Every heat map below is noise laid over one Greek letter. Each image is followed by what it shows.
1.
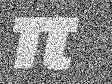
pi
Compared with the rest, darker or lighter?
lighter
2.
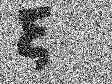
xi
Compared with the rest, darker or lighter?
darker
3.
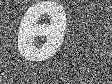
theta
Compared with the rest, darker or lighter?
lighter
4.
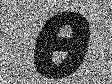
theta
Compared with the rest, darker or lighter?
darker
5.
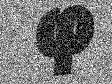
phi
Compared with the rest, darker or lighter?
darker
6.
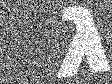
lambda
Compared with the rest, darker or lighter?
lighter
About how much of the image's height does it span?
nearly all
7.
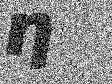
eta
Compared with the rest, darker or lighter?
darker
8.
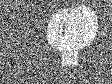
phi
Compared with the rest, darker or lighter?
lighter
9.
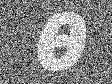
theta
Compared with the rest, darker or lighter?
lighter
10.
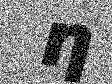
eta
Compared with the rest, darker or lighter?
darker
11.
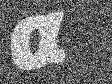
alpha
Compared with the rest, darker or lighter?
lighter
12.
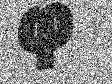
phi
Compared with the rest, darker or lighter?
darker
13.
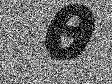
theta
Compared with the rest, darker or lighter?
darker
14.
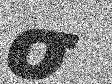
sigma
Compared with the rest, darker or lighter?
darker
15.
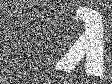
lambda
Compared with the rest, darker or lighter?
lighter
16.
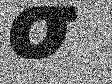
sigma
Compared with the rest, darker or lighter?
darker
